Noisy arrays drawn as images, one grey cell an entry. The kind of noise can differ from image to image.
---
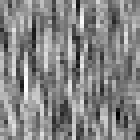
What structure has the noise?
streaked along the columns
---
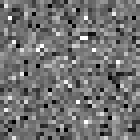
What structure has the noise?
heavy tails
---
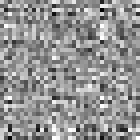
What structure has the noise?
low rank plus noise
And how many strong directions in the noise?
two
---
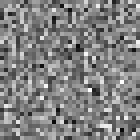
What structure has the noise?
independent entries
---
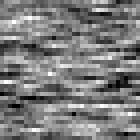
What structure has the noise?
streaked along the rows
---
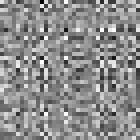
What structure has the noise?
low rank plus noise
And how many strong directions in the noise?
one
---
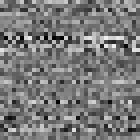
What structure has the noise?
rows of uneven size
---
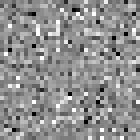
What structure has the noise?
heavy tails
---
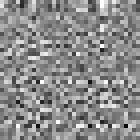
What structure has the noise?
low rank plus noise
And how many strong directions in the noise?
two
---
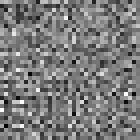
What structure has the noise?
low rank plus noise
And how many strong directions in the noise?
three or four
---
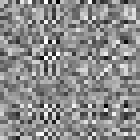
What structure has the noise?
low rank plus noise
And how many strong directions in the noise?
one
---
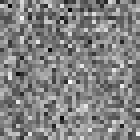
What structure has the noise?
low rank plus noise
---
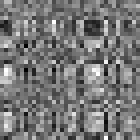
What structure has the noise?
low rank plus noise
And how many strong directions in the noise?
one
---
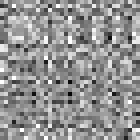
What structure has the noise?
low rank plus noise
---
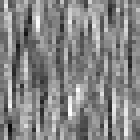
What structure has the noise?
streaked along the columns
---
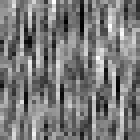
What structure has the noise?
streaked along the columns
